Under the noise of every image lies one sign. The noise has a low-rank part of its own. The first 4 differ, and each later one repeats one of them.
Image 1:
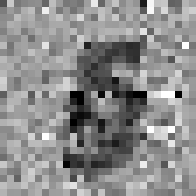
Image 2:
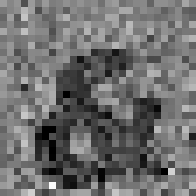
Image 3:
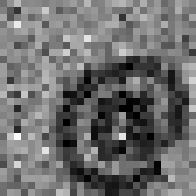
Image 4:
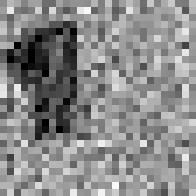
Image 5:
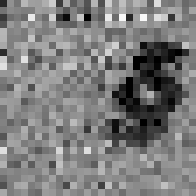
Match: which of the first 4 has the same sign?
1
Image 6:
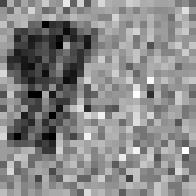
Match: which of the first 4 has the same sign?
4
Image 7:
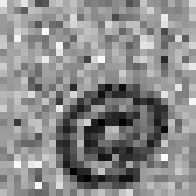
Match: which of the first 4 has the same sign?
3
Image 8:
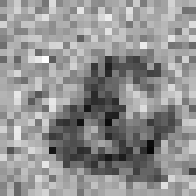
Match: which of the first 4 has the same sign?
2
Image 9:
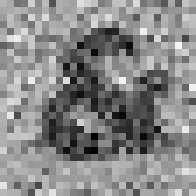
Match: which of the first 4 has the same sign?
2
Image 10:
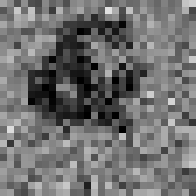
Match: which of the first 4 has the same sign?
2
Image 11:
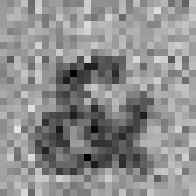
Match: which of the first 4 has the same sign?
2
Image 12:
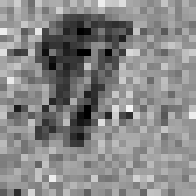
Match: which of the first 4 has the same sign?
4
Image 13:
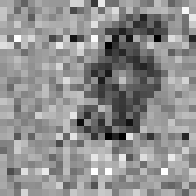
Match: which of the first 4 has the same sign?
1
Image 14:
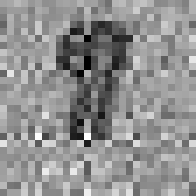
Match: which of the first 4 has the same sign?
4
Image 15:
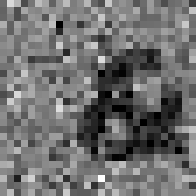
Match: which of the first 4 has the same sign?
2
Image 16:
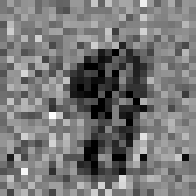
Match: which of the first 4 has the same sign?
4
